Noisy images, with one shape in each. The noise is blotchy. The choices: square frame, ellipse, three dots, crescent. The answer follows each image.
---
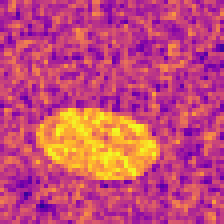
light ellipse
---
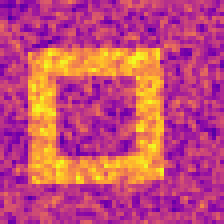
light square frame
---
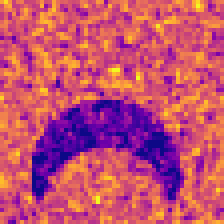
dark crescent
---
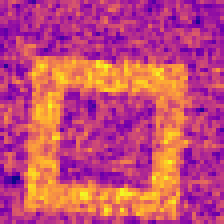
light square frame
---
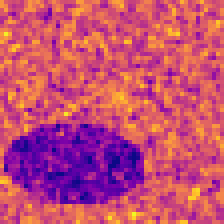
dark ellipse
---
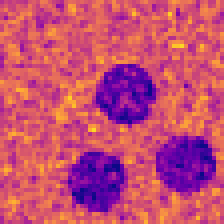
dark three dots
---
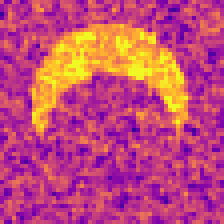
light crescent
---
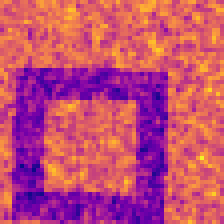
dark square frame
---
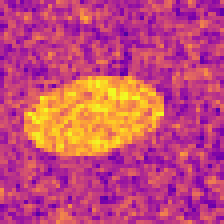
light ellipse
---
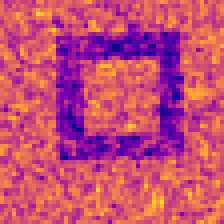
dark square frame
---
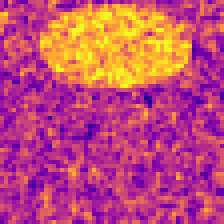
light ellipse
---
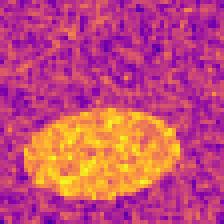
light ellipse
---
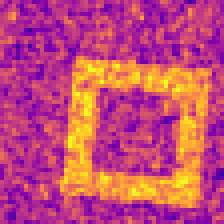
light square frame
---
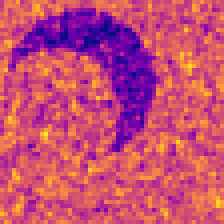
dark crescent
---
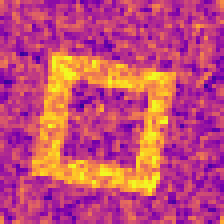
light square frame
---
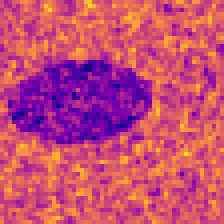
dark ellipse
